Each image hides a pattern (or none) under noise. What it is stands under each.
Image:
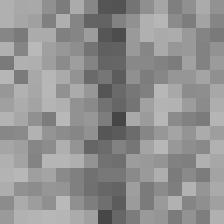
one vertical stripe
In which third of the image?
middle
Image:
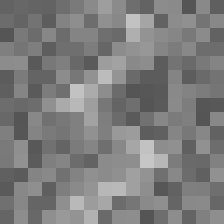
a wavy band
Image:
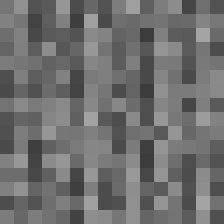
vertical stripes
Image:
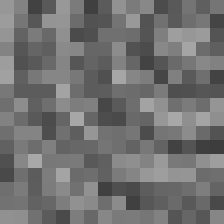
rings round one point
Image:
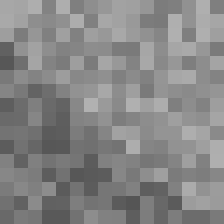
a sharp edge
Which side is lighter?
top right
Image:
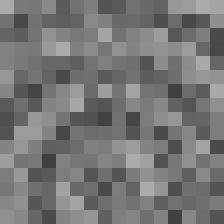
rings round one point
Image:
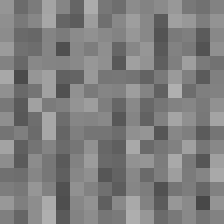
vertical stripes
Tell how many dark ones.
5
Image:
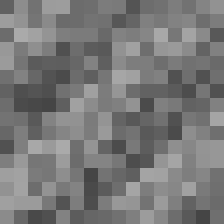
diagonal stripes
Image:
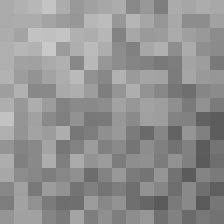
a smooth slope
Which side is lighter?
top left
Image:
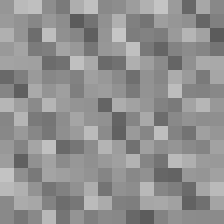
diagonal stripes
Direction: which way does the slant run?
top left to bottom right
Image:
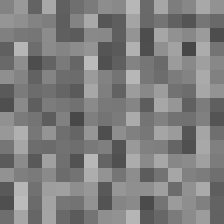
vertical stripes
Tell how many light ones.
6
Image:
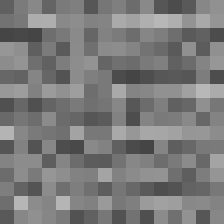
horizontal stripes
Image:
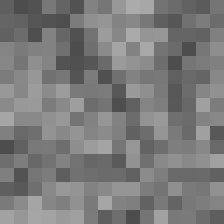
spokes from one point
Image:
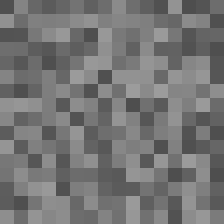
only noise
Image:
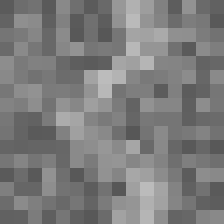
a wavy band
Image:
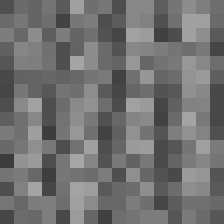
vertical stripes
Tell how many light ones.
4
